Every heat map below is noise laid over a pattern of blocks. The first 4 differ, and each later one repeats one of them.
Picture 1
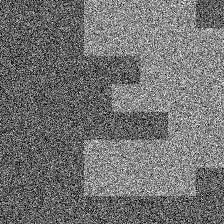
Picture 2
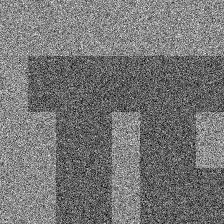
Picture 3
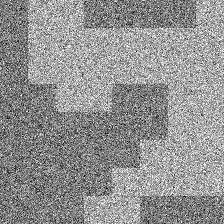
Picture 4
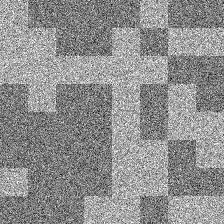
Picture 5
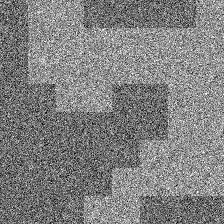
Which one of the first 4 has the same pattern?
3
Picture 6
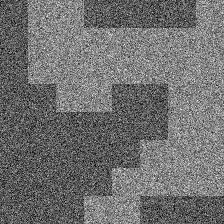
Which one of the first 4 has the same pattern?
3
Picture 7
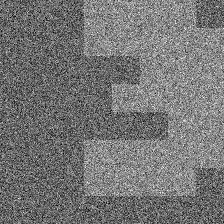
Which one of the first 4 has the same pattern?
1
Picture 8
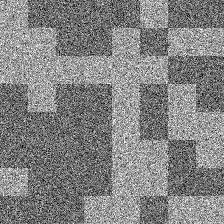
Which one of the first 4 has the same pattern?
4
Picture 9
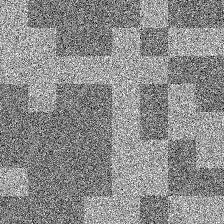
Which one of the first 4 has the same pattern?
4
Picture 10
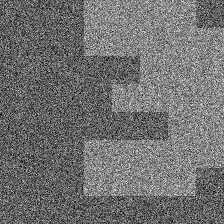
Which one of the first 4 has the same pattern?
1
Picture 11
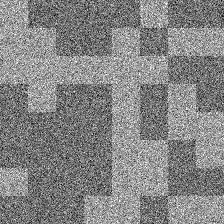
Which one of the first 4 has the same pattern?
4
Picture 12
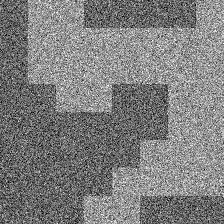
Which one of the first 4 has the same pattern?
3
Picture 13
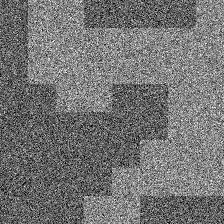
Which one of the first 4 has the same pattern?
3
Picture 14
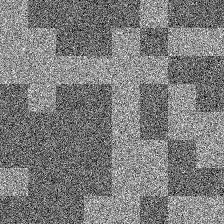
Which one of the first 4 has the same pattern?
4
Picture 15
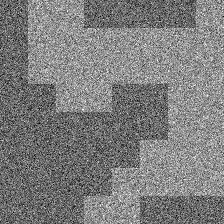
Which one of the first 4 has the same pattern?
3
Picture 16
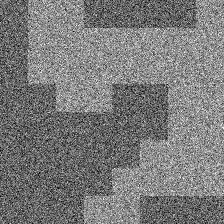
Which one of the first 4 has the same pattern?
3
